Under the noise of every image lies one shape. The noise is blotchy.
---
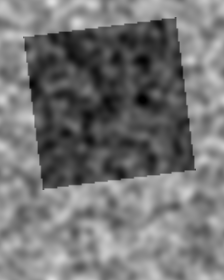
dark square
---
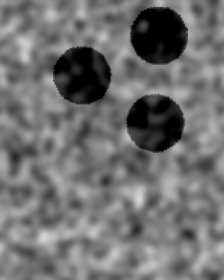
dark three dots
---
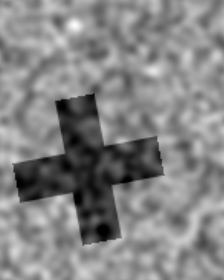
dark cross
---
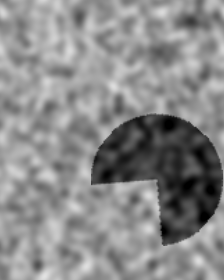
dark disc with a wedge cut out
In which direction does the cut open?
down and left
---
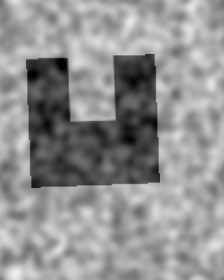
dark square with a notch
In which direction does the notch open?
up
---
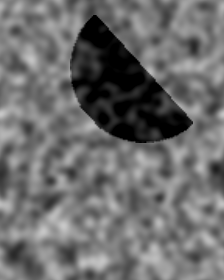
dark half disc
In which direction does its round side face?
down and left
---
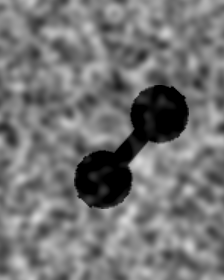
dark dumbbell
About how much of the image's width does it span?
half
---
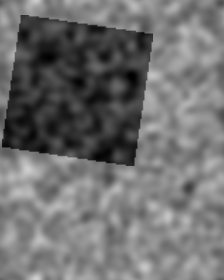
dark square
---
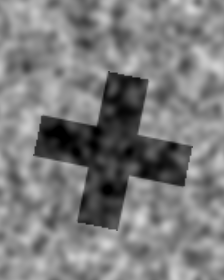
dark cross
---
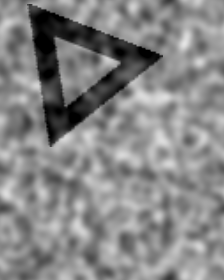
dark triangle frame
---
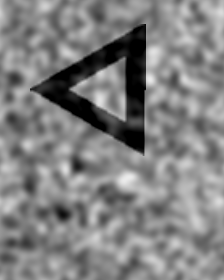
dark triangle frame
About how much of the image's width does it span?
half
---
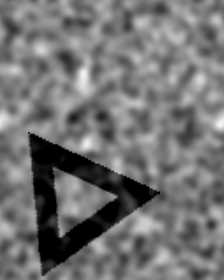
dark triangle frame
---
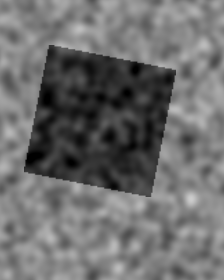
dark square
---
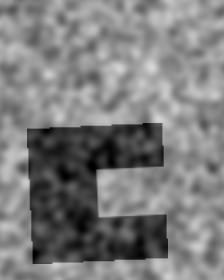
dark square with a notch
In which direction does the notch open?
right
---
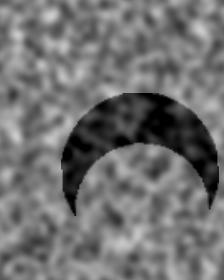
dark crescent
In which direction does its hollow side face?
down
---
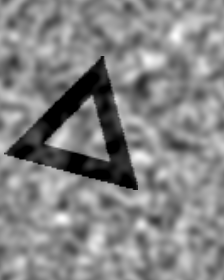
dark triangle frame
